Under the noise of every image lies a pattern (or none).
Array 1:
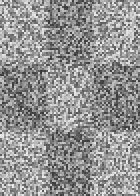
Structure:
a checkerboard
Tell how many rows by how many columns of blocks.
3 by 3
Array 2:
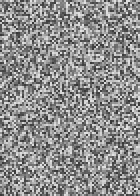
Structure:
only noise
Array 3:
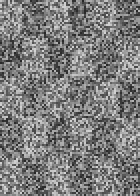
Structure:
a checkerboard
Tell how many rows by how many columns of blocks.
5 by 6
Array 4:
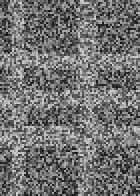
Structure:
bands of rows crossing bands of columns
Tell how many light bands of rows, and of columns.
3 and 2
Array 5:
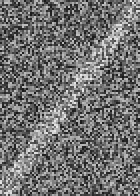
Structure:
a diagonal band
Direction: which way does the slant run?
bottom left to top right
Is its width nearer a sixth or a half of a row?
a sixth
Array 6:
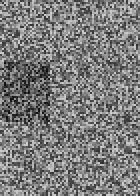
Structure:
one block
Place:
middle left
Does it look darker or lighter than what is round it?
darker
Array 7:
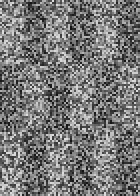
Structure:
a checkerboard
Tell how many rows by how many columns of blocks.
3 by 6
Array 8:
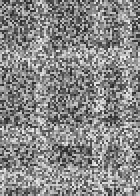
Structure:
bands of rows crossing bands of columns
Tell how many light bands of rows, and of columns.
3 and 3
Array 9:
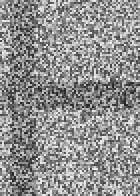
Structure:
bands of rows crossing bands of columns
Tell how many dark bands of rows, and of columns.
1 and 1
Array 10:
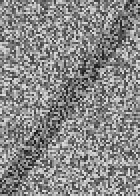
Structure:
a diagonal band
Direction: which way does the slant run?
bottom left to top right
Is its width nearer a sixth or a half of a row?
a sixth
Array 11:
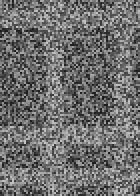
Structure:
bands of rows crossing bands of columns
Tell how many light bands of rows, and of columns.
3 and 2
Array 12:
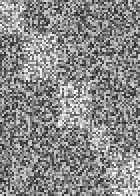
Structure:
blocks along the diagonal
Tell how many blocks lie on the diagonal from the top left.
5
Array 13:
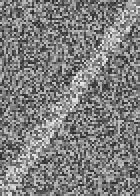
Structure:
a diagonal band
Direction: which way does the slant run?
bottom left to top right
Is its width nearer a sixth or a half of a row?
a sixth
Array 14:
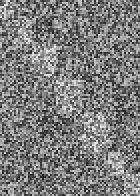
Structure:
blocks along the diagonal
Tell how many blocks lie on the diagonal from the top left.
7
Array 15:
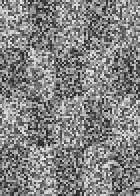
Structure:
a checkerboard
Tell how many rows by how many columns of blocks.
4 by 5
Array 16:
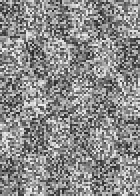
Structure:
a checkerboard
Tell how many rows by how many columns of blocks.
5 by 6
